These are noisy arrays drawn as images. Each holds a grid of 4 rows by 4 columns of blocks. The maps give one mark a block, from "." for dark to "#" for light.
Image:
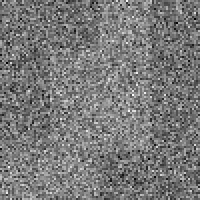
..#.
.##.
.##.
##..
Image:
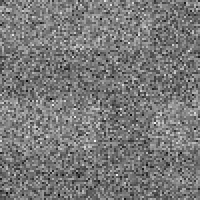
###.
....
##.#
....
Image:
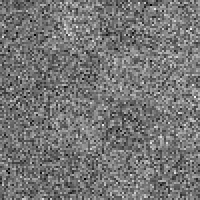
.#.#
..##
.#.#
..#.
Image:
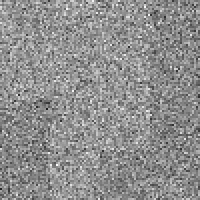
###.
###.
.##.
.#..
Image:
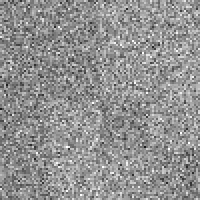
..##
..##
.#.#
.##.
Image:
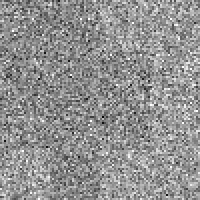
..##
...#
...#
#.##
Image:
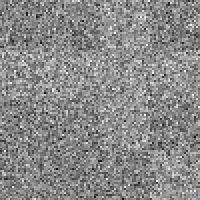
..#.
####
..#.
...#
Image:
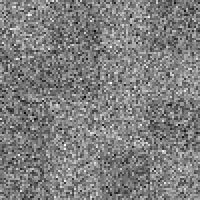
#.#.
..##
.##.
.#.#
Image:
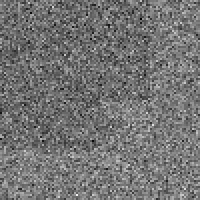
...#
...#
..##
####
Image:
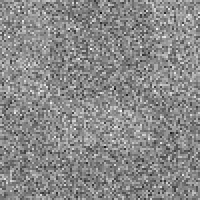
#..#
#..#
.##.
....
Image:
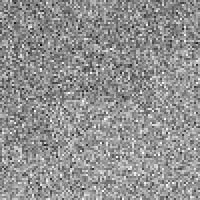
....
...#
.###
####
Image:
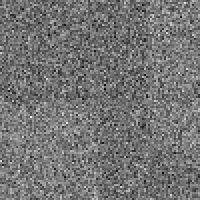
...#
...#
##.#
##..
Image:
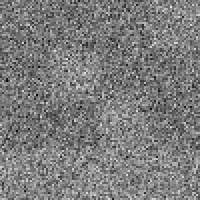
...#
.#..
..#.
####
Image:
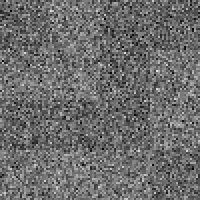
.#..
##.#
...#
###.
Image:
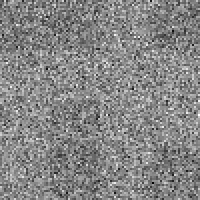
..#.
####
#.##
#.#.
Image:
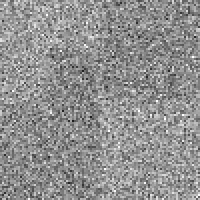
##..
#...
..##
..##
